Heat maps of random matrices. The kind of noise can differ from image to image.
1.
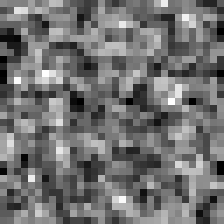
blotchy
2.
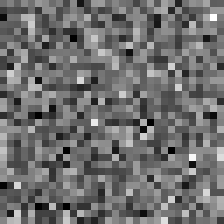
independent entries
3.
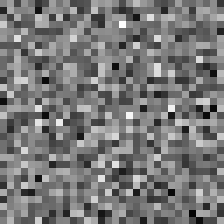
low rank plus noise
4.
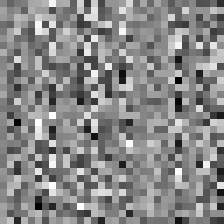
columns of uneven size
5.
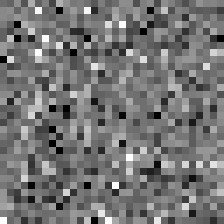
heavy tails
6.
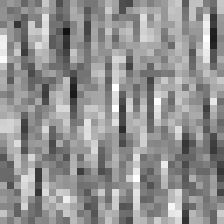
streaked along the columns
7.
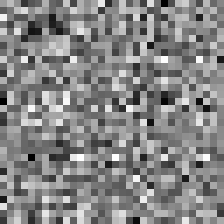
low rank plus noise
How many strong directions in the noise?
three or four
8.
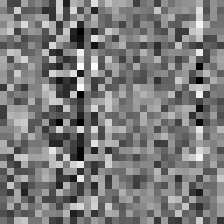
columns of uneven size
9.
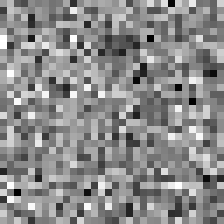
low rank plus noise
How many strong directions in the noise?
five to eight
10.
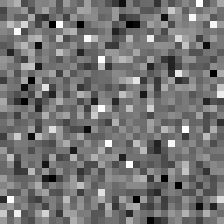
heavy tails
